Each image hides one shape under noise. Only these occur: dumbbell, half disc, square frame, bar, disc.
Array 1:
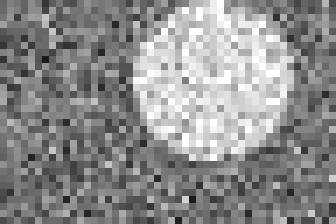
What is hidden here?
light disc
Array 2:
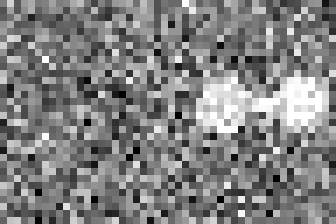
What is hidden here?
light dumbbell, middle right
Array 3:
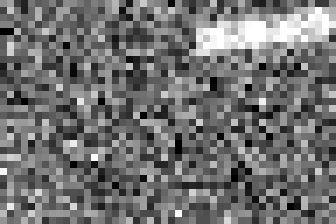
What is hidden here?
light bar, top right
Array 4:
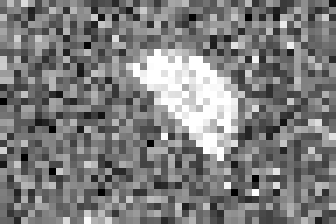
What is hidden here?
light half disc
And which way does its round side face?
up and right
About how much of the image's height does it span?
half
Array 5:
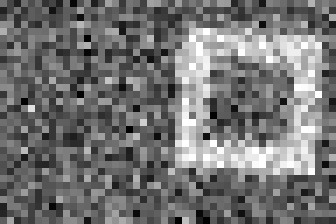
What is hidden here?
light square frame
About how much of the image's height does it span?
two thirds
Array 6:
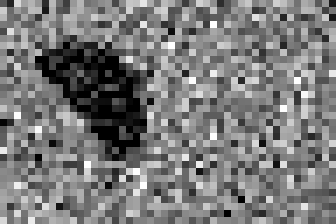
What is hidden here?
dark half disc
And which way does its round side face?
up and right
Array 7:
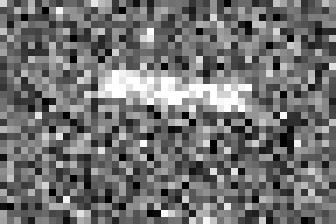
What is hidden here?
light bar
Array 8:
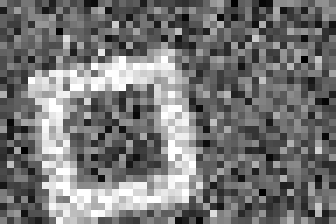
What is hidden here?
light square frame
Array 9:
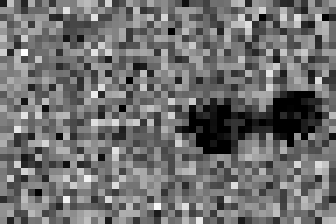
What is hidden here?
dark dumbbell, middle right
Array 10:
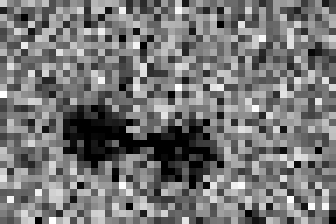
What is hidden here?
dark dumbbell
